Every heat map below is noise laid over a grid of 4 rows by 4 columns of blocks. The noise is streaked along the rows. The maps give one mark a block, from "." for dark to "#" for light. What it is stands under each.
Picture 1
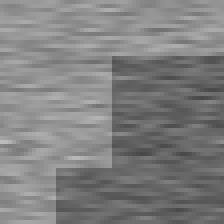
# # # #
# # . .
# # . .
# . . .
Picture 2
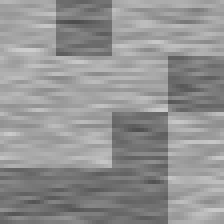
# . # #
# # # .
# # . #
. . . #
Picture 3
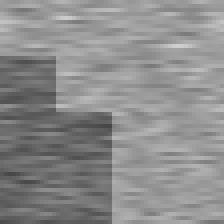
# # # #
. # # #
. . # #
. . # #
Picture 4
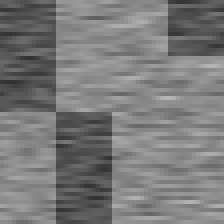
. # # .
. # # #
# . # #
# . # #
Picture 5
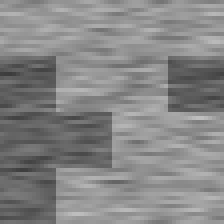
# # # #
. # # .
. . # #
. # # #
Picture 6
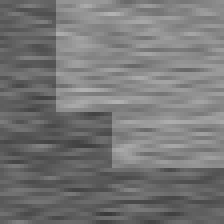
. # # #
. # # #
. . # #
. . . .
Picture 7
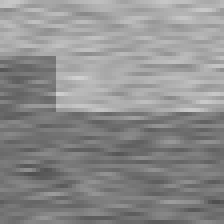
# # # #
. # # #
. . . .
. . . .
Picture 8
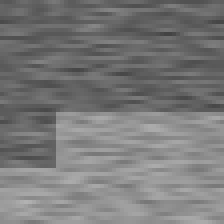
. . . .
. . . .
. # # #
# # # #
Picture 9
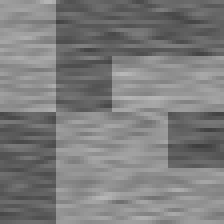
# . . .
# . # #
. # # .
. # # #
